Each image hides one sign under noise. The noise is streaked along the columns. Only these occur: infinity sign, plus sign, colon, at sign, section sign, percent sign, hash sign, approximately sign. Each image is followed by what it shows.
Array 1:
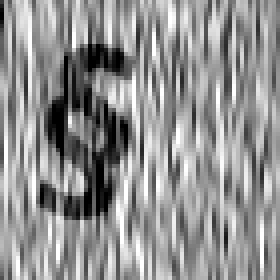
dark section sign
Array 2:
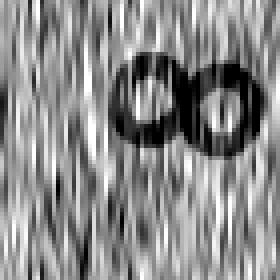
dark infinity sign
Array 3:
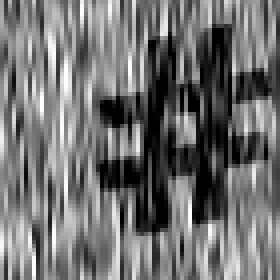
dark hash sign
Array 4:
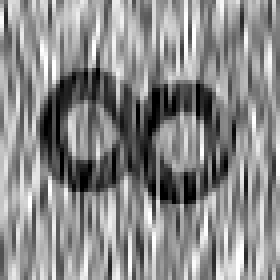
dark infinity sign
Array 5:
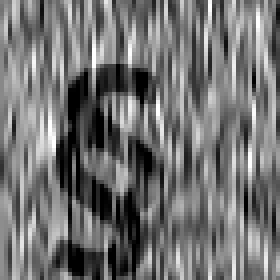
dark section sign
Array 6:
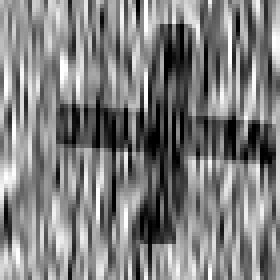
dark plus sign
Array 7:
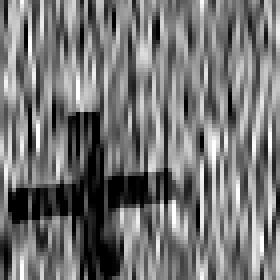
dark plus sign
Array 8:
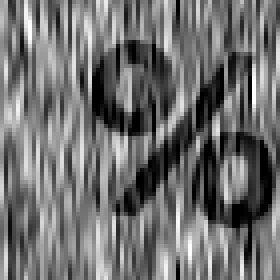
dark percent sign
